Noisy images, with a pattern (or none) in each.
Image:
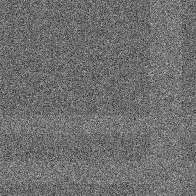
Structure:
bands of rows crossing bands of columns
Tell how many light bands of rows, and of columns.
2 and 1
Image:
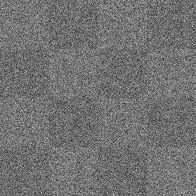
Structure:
a checkerboard
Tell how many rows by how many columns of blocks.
4 by 4
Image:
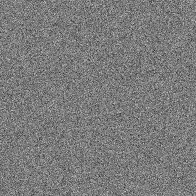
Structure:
only noise
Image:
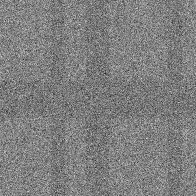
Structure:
bands of rows crossing bands of columns
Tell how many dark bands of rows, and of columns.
1 and 3
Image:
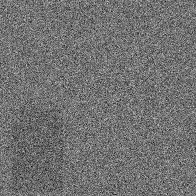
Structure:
one block
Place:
bottom left
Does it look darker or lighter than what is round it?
darker
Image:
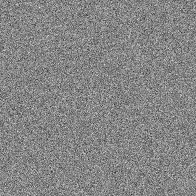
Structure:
only noise
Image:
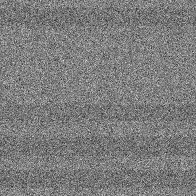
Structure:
bands of rows
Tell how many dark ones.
4
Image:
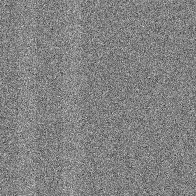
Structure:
bands of columns
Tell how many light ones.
2
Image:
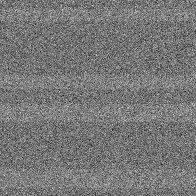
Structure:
bands of rows
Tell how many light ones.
4
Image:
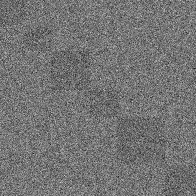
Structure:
blocks along the diagonal
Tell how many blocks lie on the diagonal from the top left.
6
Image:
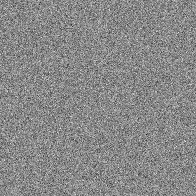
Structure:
only noise
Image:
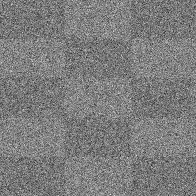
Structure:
a checkerboard
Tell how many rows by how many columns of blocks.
5 by 3
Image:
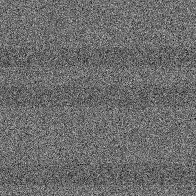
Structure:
bands of rows
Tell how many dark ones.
3
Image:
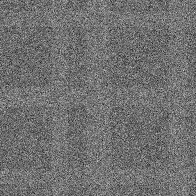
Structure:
bands of rows crossing bands of columns
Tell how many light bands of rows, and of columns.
3 and 3
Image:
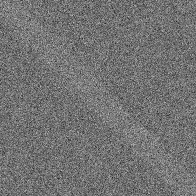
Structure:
a diagonal band
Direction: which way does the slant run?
top left to bottom right
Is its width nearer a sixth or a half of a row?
a sixth
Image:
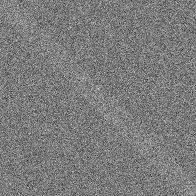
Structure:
a diagonal band
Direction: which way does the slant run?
top left to bottom right
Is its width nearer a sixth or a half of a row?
a sixth
